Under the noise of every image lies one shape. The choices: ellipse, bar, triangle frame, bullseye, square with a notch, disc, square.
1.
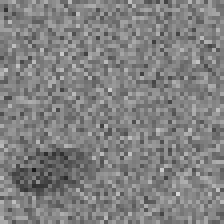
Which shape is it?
ellipse
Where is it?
bottom left
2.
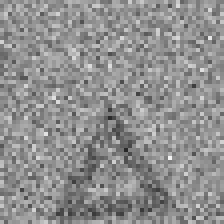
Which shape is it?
triangle frame
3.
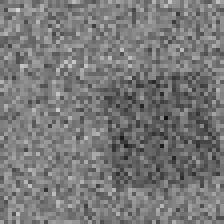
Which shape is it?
square
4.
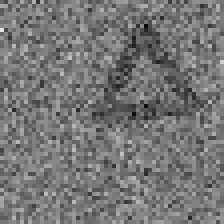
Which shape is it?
triangle frame
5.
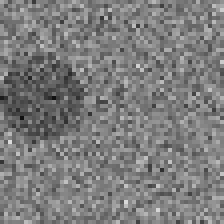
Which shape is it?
disc
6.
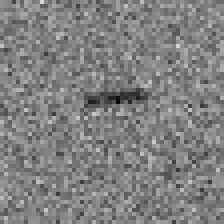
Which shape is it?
bar
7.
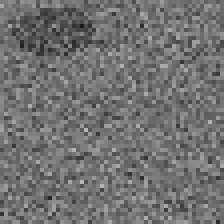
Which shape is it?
ellipse
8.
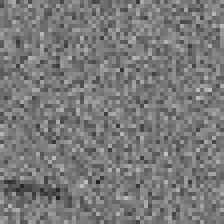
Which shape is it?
bar
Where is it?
bottom left
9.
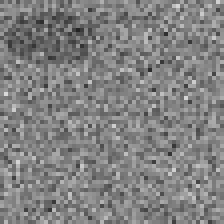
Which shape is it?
ellipse
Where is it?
top left
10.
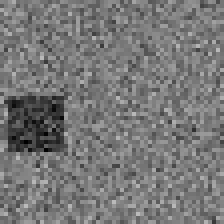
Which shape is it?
square
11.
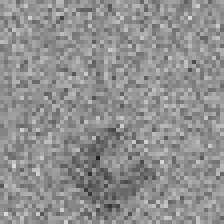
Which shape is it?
square with a notch
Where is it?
bottom middle
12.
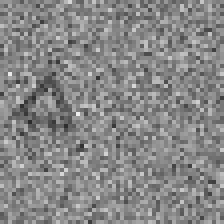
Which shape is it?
triangle frame
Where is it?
middle left
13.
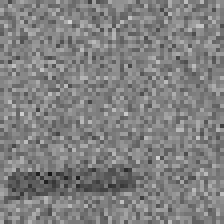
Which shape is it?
bar
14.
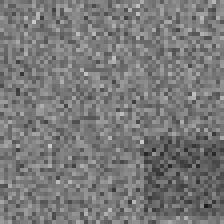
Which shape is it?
square
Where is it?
bottom right
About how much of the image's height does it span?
a third
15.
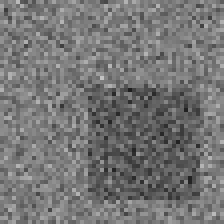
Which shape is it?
square
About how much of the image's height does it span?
half
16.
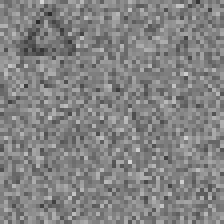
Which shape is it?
triangle frame
